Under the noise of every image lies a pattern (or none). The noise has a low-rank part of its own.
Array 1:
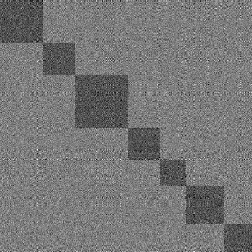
blocks along the diagonal
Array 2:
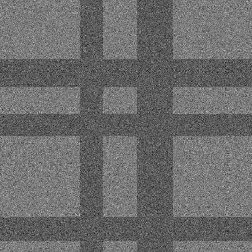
bands of rows crossing bands of columns
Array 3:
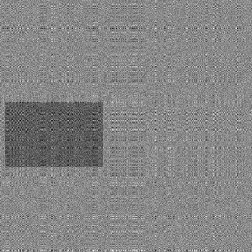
one block
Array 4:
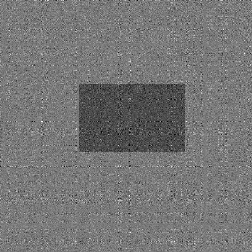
one block
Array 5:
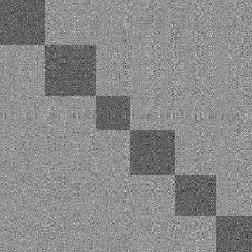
blocks along the diagonal
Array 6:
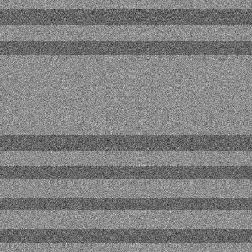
bands of rows
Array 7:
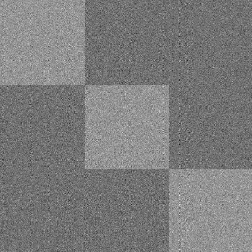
blocks along the diagonal
